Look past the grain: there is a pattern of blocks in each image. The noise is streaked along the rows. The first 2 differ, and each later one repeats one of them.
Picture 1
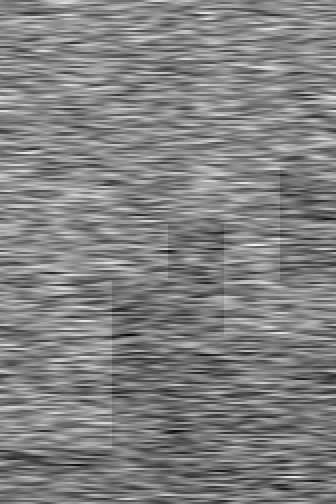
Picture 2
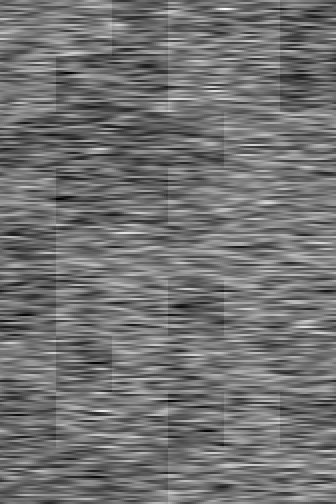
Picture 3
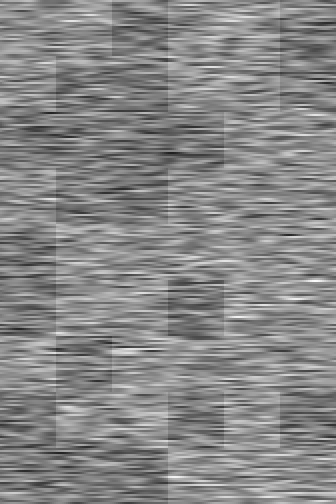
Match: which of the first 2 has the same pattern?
2
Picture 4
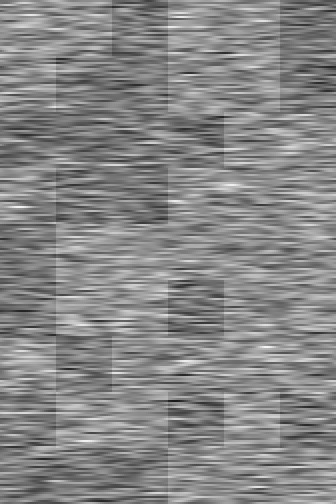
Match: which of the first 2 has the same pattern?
2
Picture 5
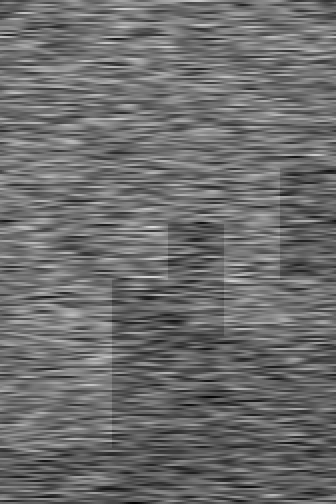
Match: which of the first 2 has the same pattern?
1
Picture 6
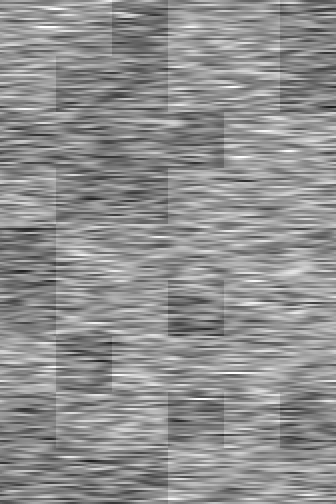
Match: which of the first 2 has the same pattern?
2
